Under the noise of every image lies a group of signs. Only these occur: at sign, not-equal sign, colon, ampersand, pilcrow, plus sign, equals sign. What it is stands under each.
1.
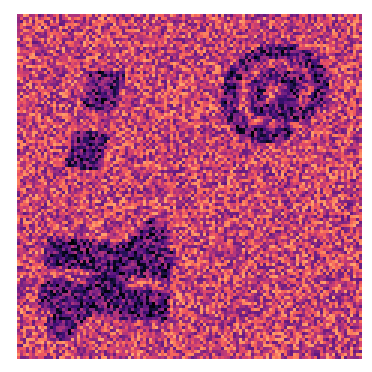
top left: colon; top right: at sign; bottom left: not-equal sign
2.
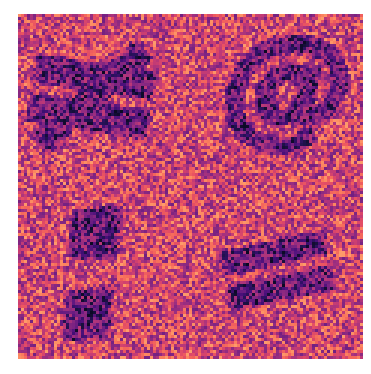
top left: not-equal sign; top right: at sign; bottom left: colon; bottom right: equals sign
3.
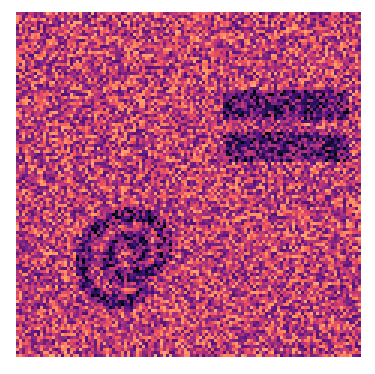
top right: equals sign; bottom left: at sign
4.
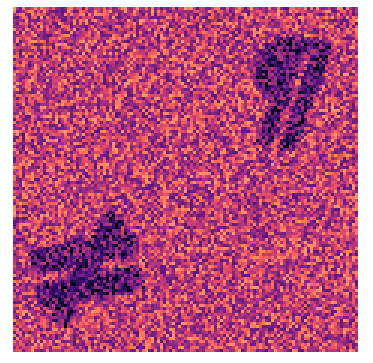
top right: pilcrow; bottom left: not-equal sign
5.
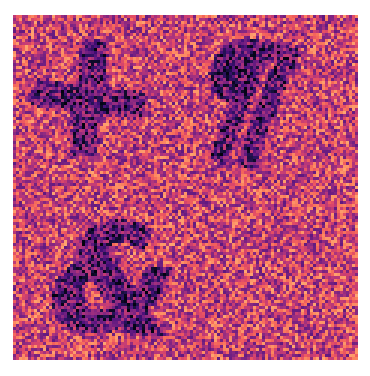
top left: plus sign; top right: pilcrow; bottom left: ampersand
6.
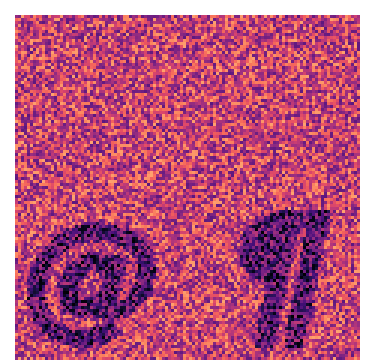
bottom left: at sign; bottom right: pilcrow
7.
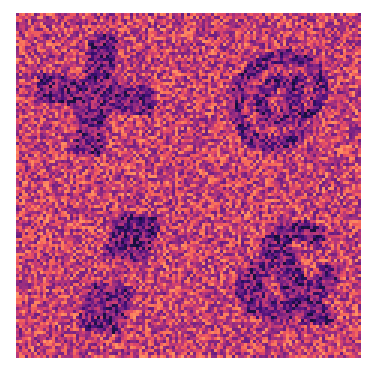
top left: plus sign; top right: at sign; bottom left: colon; bottom right: ampersand
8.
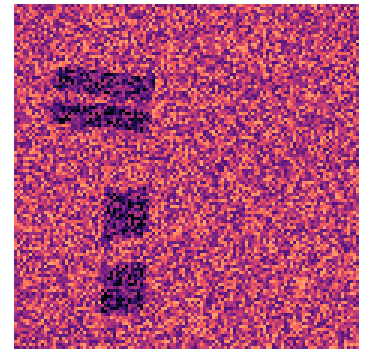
top left: equals sign; bottom left: colon
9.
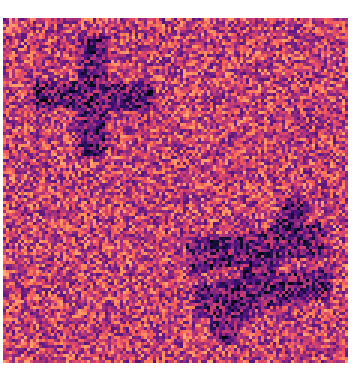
top left: plus sign; bottom right: not-equal sign
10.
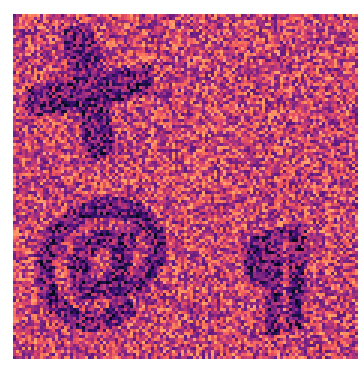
top left: plus sign; bottom left: at sign; bottom right: pilcrow
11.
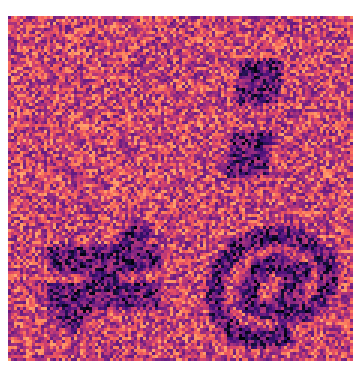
top right: colon; bottom left: not-equal sign; bottom right: at sign
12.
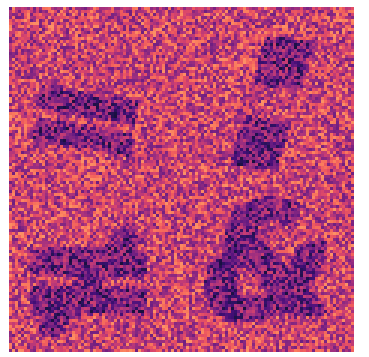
top left: equals sign; top right: colon; bottom left: not-equal sign; bottom right: ampersand
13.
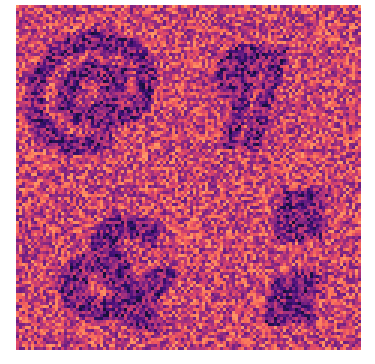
top left: at sign; top right: pilcrow; bottom left: ampersand; bottom right: colon
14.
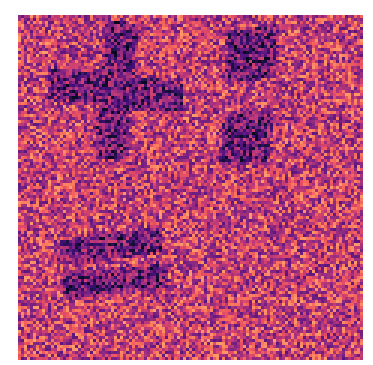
top left: plus sign; top right: colon; bottom left: equals sign
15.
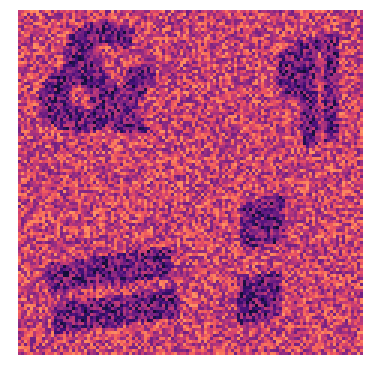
top left: ampersand; top right: pilcrow; bottom left: equals sign; bottom right: colon
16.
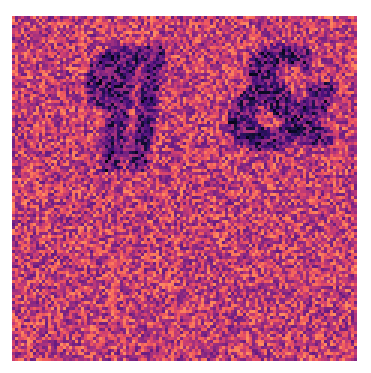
top left: pilcrow; top right: ampersand
